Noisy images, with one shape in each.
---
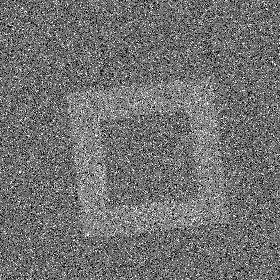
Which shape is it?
square frame
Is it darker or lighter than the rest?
lighter
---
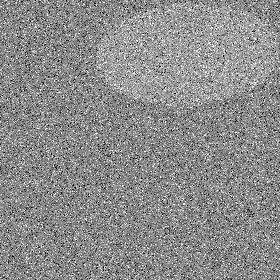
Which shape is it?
ellipse
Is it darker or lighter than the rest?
lighter
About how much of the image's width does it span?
two thirds
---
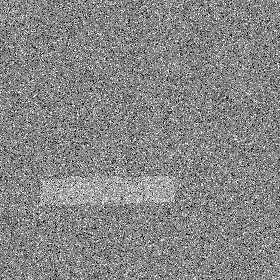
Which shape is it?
bar
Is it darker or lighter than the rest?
lighter
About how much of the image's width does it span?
half
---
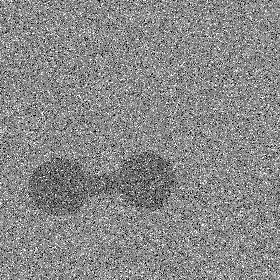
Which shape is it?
dumbbell
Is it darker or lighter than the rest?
darker
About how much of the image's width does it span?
half
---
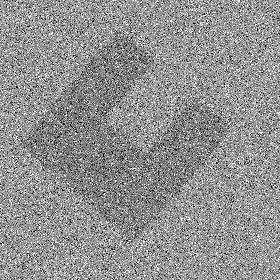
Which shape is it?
square with a notch
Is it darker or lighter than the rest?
darker
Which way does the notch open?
up and right
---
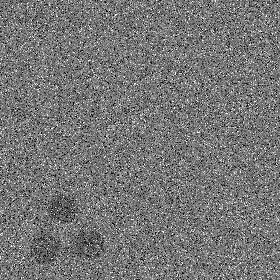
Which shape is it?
three dots
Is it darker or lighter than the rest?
darker
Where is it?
bottom left
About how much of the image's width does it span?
a quarter
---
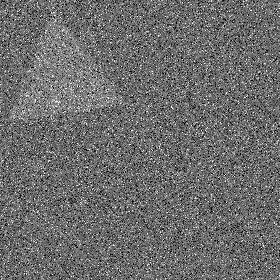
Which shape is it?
triangle
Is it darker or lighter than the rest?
lighter
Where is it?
top left
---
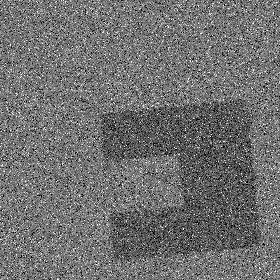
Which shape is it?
square with a notch
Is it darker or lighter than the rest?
darker
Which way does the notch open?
left
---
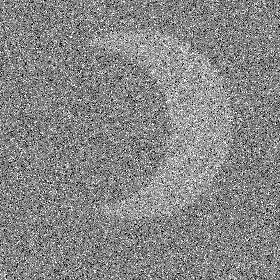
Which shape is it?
crescent
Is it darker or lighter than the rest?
lighter
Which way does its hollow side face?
left
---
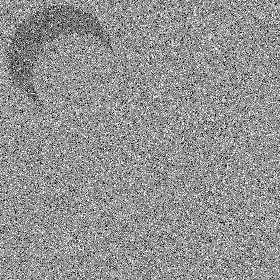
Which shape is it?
crescent
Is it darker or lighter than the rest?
darker
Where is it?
top left
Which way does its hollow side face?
down and right
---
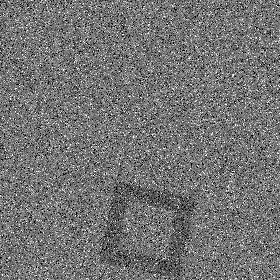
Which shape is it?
square frame
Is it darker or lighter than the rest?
darker
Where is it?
bottom middle
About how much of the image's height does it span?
a third
